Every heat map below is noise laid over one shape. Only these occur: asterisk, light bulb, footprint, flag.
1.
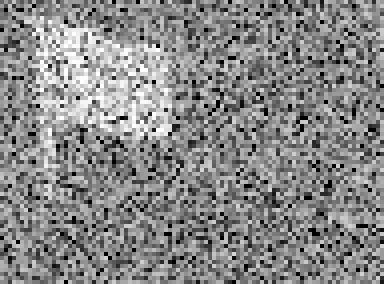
light flag
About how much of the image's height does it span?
two thirds
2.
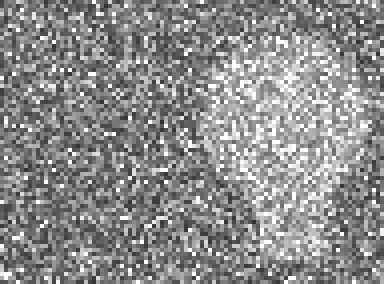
light light bulb
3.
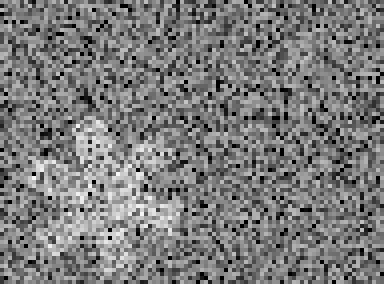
light asterisk
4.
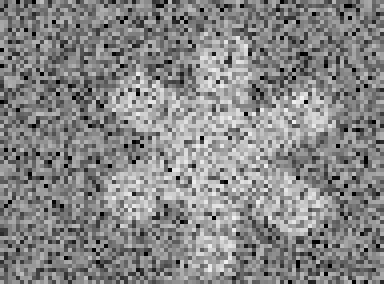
light asterisk
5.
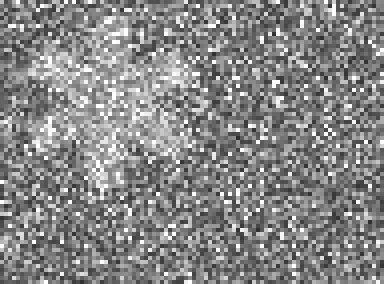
light asterisk
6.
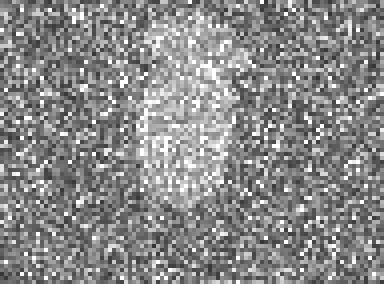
light footprint
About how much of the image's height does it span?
two thirds
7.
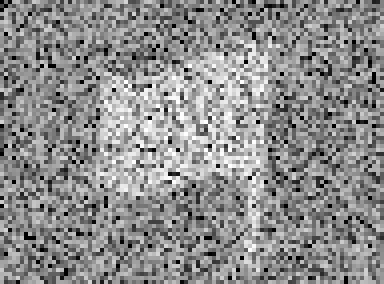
light flag
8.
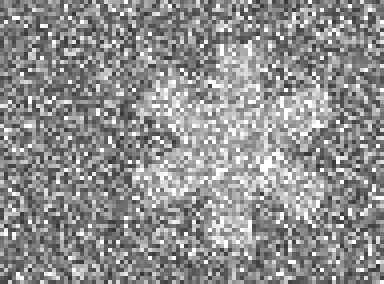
light asterisk
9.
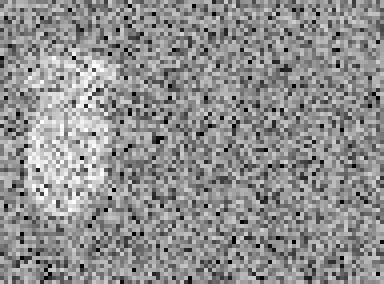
light footprint
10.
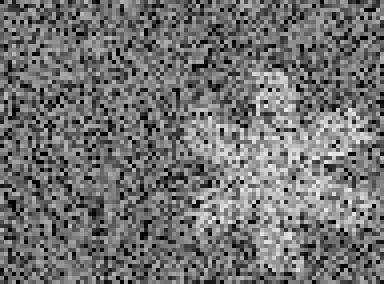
light asterisk
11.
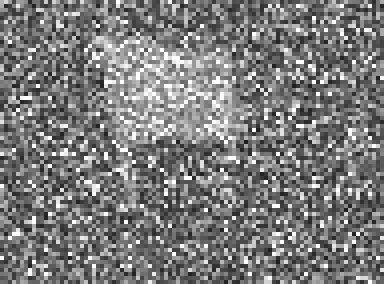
light flag
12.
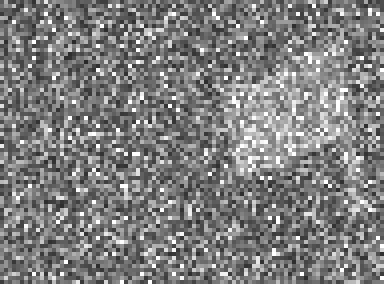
light flag
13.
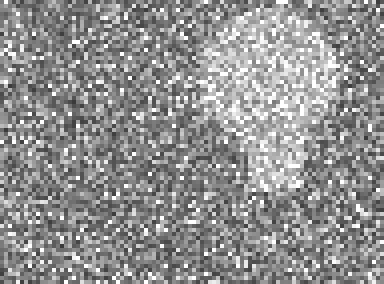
light light bulb
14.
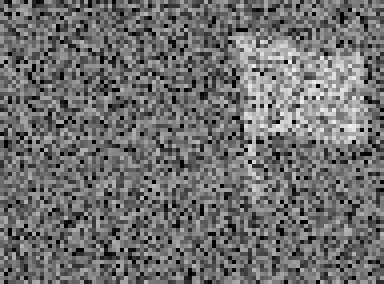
light flag
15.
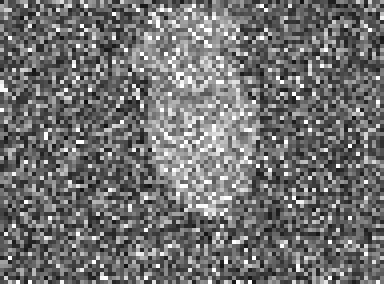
light footprint
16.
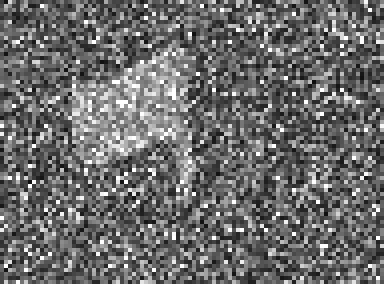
light flag
